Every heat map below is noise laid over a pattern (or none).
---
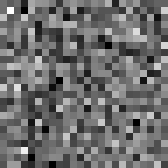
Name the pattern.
only noise
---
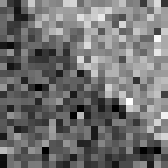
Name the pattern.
a sharp edge
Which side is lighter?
top right
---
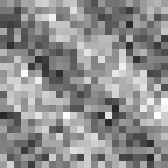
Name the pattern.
diagonal stripes
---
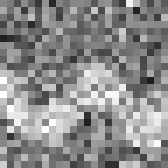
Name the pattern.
a wavy band
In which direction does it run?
left to right
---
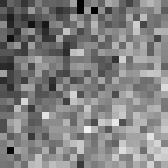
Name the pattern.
a smooth slope
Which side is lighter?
bottom right
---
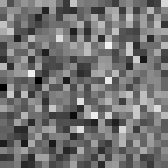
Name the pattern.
only noise
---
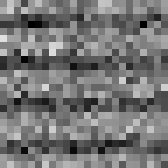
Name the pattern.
horizontal stripes
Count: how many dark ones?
4
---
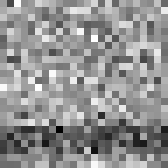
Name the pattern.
one horizontal stripe
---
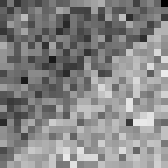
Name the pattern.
a sharp edge
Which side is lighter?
bottom right
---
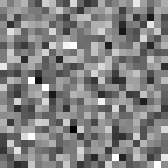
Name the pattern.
only noise
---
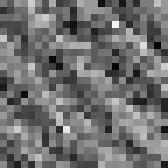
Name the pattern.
diagonal stripes
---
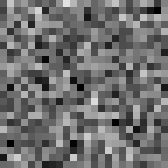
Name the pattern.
only noise
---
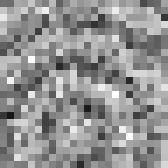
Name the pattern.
rings round one point
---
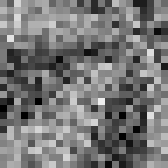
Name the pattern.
spokes from one point
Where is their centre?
top right
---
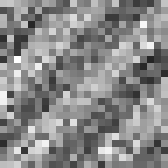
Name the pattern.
diagonal stripes
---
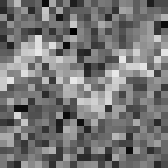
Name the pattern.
a wavy band
